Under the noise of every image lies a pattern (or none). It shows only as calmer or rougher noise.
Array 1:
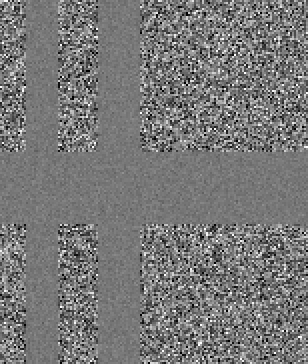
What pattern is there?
bands of rows crossing bands of columns
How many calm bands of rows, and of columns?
1 and 2
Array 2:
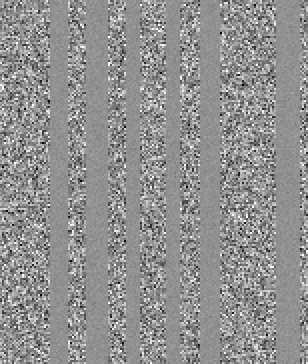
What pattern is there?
bands of columns
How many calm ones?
6
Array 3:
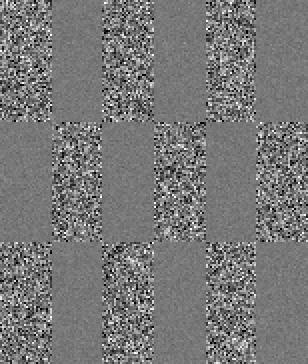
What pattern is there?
a checkerboard
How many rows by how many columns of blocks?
3 by 6
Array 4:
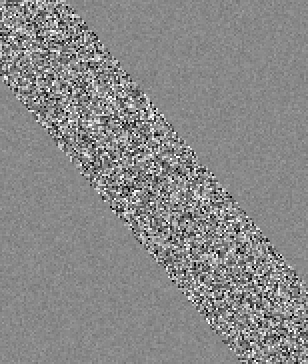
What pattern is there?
a diagonal band
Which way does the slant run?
top left to bottom right
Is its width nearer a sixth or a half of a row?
a half
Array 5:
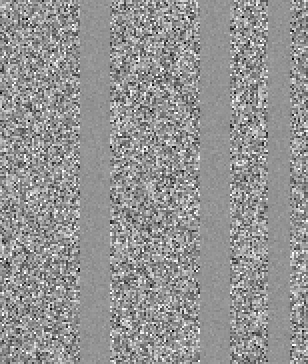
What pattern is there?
bands of columns
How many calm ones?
3
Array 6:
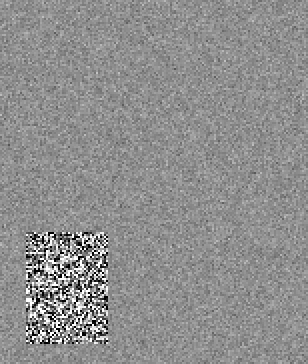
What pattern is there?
one block
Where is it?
bottom left
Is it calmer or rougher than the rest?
rougher
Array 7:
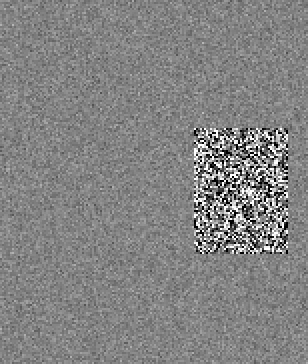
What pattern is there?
one block
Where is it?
middle right
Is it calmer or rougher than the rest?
rougher
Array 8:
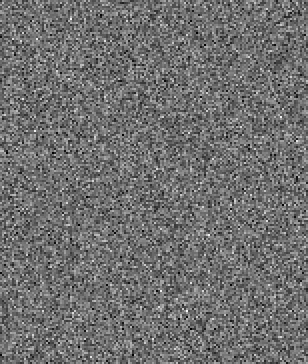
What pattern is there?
only noise
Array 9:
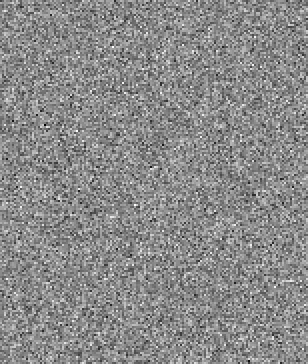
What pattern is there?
only noise
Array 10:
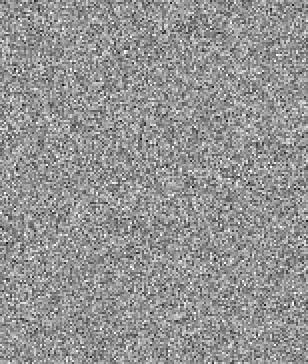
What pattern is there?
only noise
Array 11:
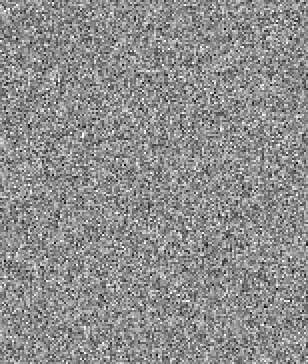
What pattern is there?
only noise
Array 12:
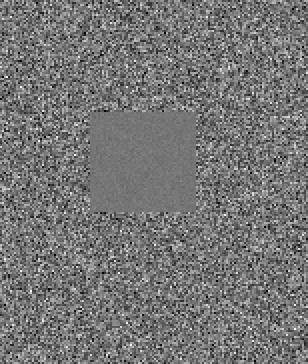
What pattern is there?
one block
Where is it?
centre
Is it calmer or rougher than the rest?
calmer
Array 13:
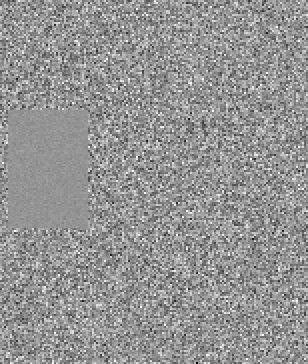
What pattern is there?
one block
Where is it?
middle left
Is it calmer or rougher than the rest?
calmer
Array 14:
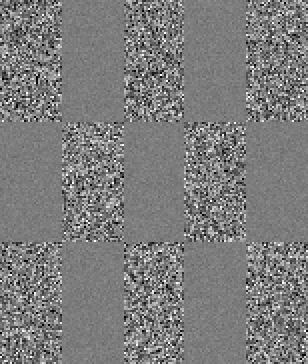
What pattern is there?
a checkerboard
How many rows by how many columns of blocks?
3 by 5
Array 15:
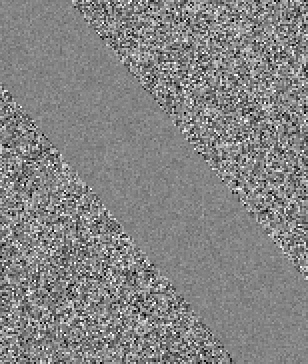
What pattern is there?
a diagonal band
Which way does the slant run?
top left to bottom right
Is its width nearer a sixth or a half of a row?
a half
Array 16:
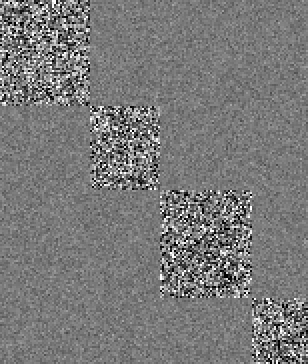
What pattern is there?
blocks along the diagonal
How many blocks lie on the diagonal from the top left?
4
